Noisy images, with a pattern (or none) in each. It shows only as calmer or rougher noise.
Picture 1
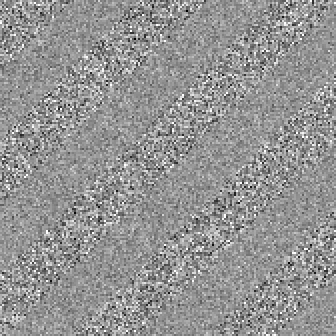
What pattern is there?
diagonal stripes
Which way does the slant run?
bottom left to top right
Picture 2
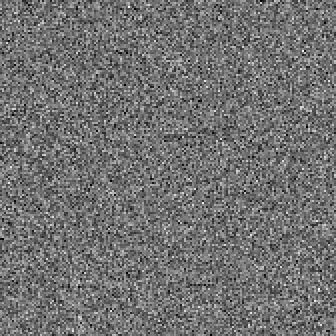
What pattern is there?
only noise
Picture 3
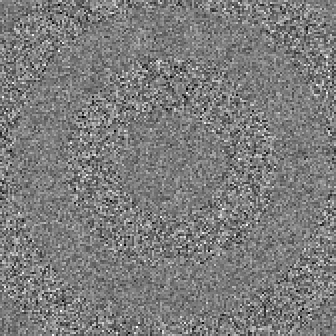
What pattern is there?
rings round one point
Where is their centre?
centre
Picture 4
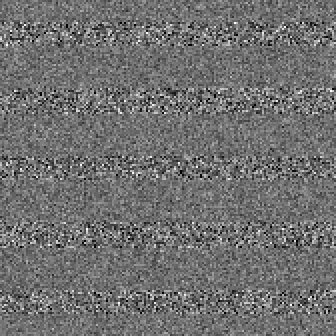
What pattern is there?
horizontal stripes
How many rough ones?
5
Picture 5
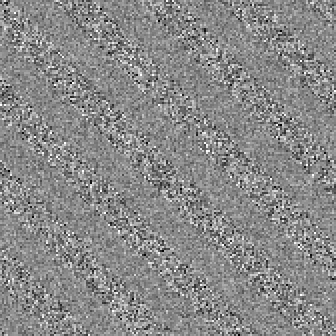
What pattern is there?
diagonal stripes
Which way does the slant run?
top left to bottom right
